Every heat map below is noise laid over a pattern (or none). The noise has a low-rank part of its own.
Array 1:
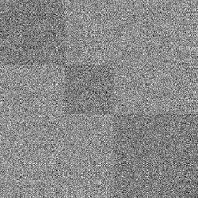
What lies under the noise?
blocks along the diagonal
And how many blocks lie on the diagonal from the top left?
3
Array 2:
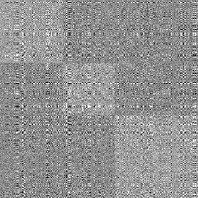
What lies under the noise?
blocks along the diagonal
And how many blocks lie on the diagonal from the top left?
3
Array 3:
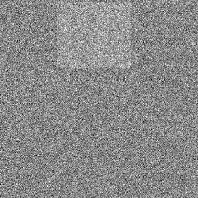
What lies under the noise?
one block
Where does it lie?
top middle
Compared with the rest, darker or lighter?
lighter
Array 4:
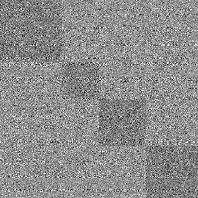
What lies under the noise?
blocks along the diagonal
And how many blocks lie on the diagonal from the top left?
4
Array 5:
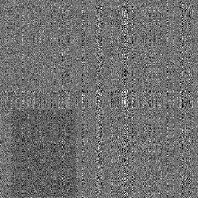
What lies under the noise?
one block
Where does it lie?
bottom left
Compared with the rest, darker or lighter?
darker
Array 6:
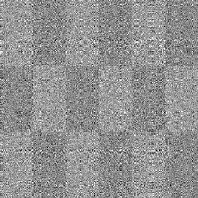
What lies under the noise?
a checkerboard
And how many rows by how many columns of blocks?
3 by 6
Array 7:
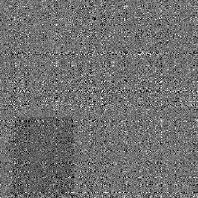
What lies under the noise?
one block
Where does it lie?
bottom left
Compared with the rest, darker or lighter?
darker
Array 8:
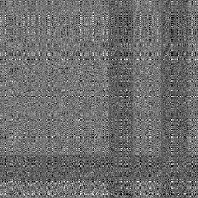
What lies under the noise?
bands of rows crossing bands of columns
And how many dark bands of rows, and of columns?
1 and 2
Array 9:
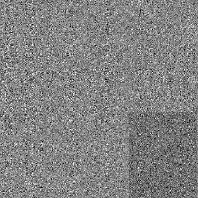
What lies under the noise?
one block
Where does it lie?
bottom right
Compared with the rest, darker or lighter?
darker
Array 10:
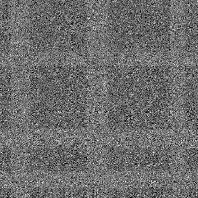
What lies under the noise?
bands of rows crossing bands of columns
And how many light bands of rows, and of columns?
3 and 3
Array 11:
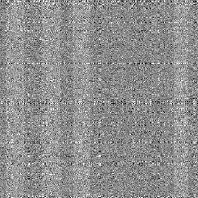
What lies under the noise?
bands of columns
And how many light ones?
4
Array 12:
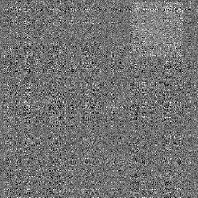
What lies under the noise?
one block
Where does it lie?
top right
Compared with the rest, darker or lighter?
lighter
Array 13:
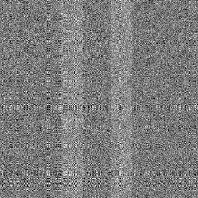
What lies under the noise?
bands of columns
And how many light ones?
2
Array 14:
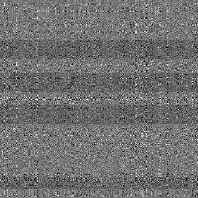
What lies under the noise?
bands of rows
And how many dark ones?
4
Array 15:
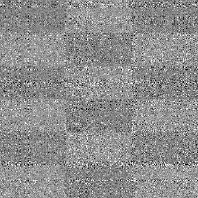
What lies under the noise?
a checkerboard
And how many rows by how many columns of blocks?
6 by 3
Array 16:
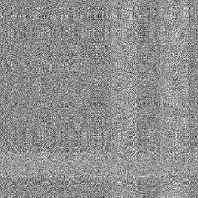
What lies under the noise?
bands of rows crossing bands of columns
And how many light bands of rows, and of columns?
1 and 2
